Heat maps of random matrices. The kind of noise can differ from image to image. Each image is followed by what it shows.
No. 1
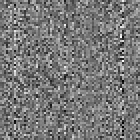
columns of uneven size
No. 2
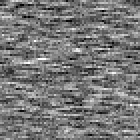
streaked along the rows
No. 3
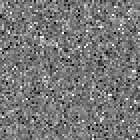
heavy tails
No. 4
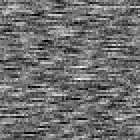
streaked along the rows
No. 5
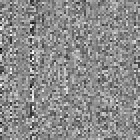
columns of uneven size
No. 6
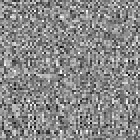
low rank plus noise
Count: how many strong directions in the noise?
one
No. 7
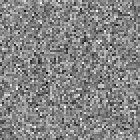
independent entries
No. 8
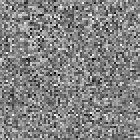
low rank plus noise
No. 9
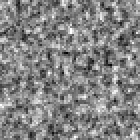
blotchy
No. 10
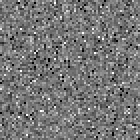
heavy tails
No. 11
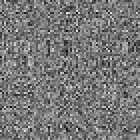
low rank plus noise
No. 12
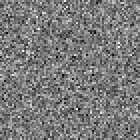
independent entries
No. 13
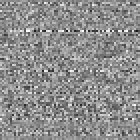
rows of uneven size
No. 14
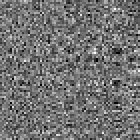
low rank plus noise
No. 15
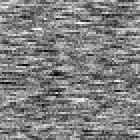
streaked along the rows
